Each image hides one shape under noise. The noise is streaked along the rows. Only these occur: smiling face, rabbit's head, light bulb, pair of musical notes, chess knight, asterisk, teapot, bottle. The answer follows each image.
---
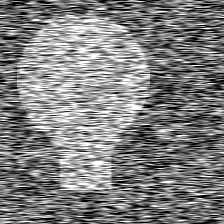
light light bulb
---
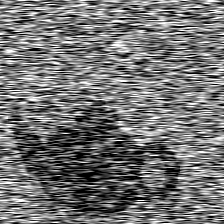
dark teapot
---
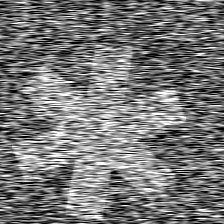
light asterisk
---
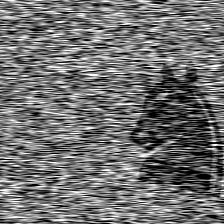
dark chess knight
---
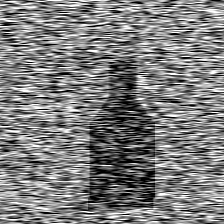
dark bottle
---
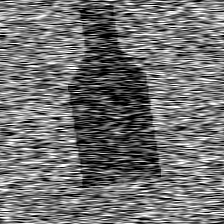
dark bottle
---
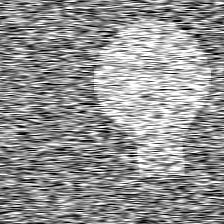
light light bulb
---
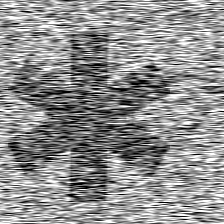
dark asterisk
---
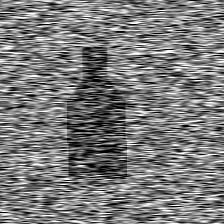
dark bottle
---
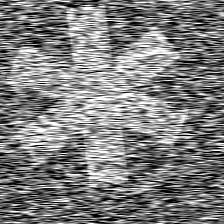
light asterisk
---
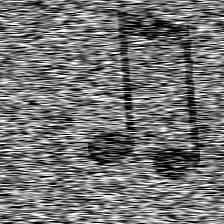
dark pair of musical notes
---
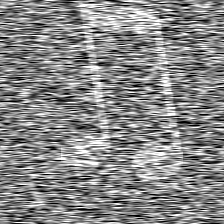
light pair of musical notes
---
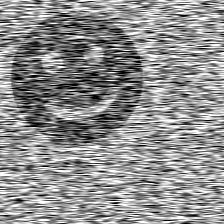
dark smiling face
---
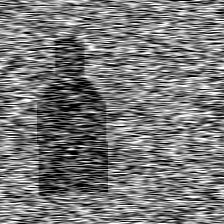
dark bottle
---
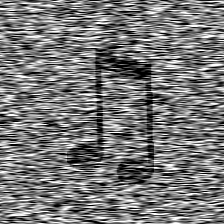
dark pair of musical notes
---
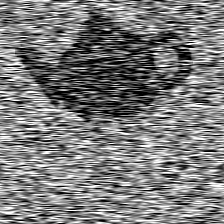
dark teapot
